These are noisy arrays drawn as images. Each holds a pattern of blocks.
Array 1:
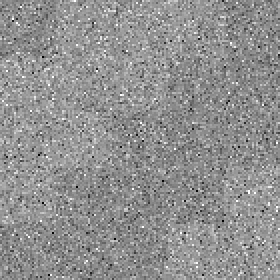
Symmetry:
mirrored about the diagonal from the top left
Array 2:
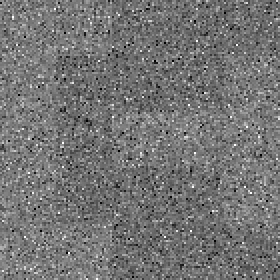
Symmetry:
top and bottom mirror each other
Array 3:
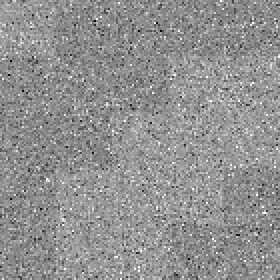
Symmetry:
mirrored about the diagonal from the top left
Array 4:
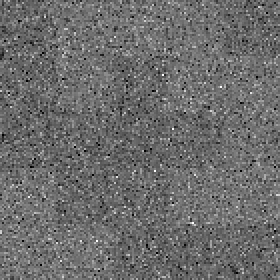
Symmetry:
mirrored about the diagonal from the bottom left
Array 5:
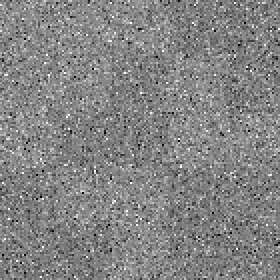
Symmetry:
mirrored about the diagonal from the top left
